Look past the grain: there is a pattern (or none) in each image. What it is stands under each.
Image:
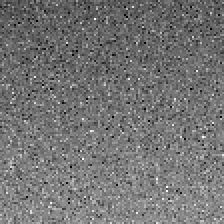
a smooth slope
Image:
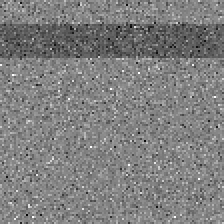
one horizontal stripe
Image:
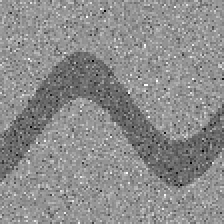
a wavy band
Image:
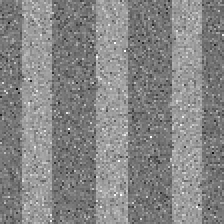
vertical stripes
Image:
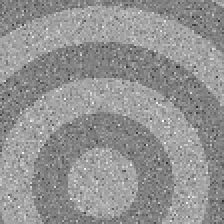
rings round one point
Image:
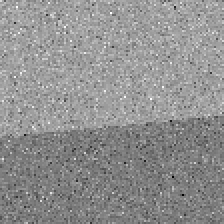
a sharp edge
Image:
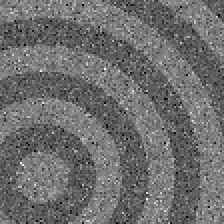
rings round one point
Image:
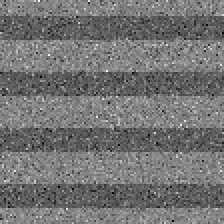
horizontal stripes
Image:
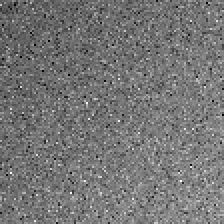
a smooth slope
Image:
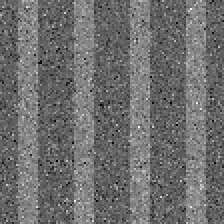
vertical stripes
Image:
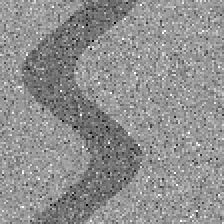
a wavy band
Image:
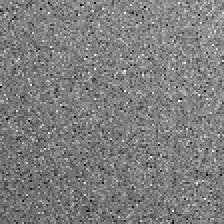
a smooth slope
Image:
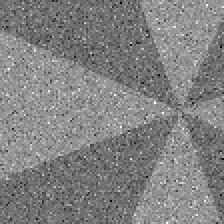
spokes from one point
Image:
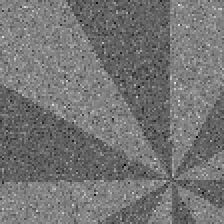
spokes from one point
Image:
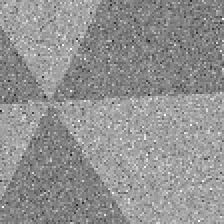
spokes from one point
